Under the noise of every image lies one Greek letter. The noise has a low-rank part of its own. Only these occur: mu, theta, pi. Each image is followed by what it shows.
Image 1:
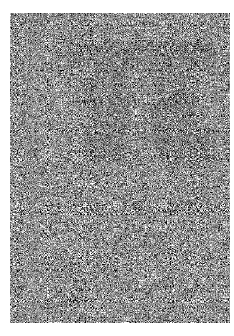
pi
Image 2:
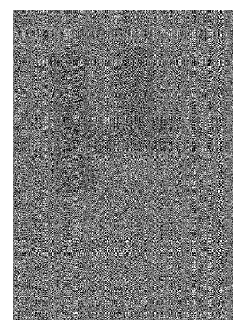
mu
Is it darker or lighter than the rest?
darker
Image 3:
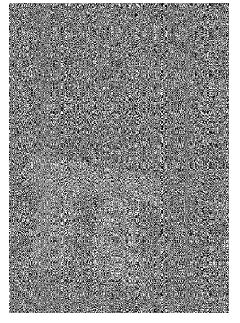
pi
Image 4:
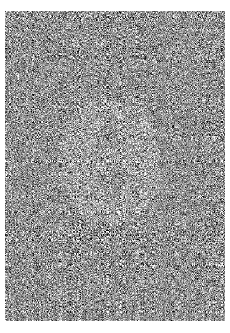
theta
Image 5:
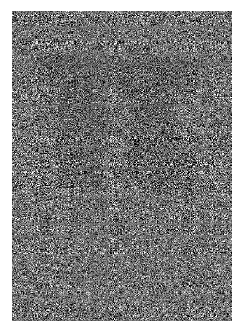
pi
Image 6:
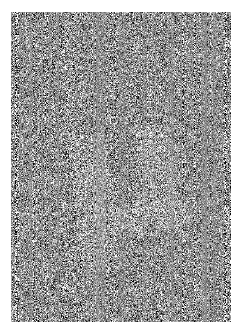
mu
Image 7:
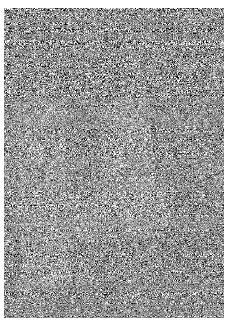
mu
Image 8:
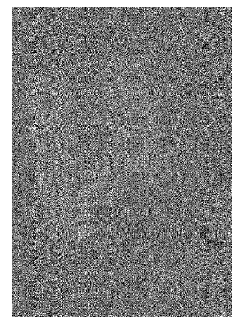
mu
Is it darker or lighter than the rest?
lighter
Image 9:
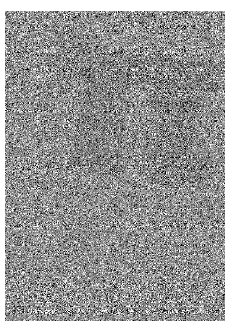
pi
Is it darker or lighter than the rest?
darker
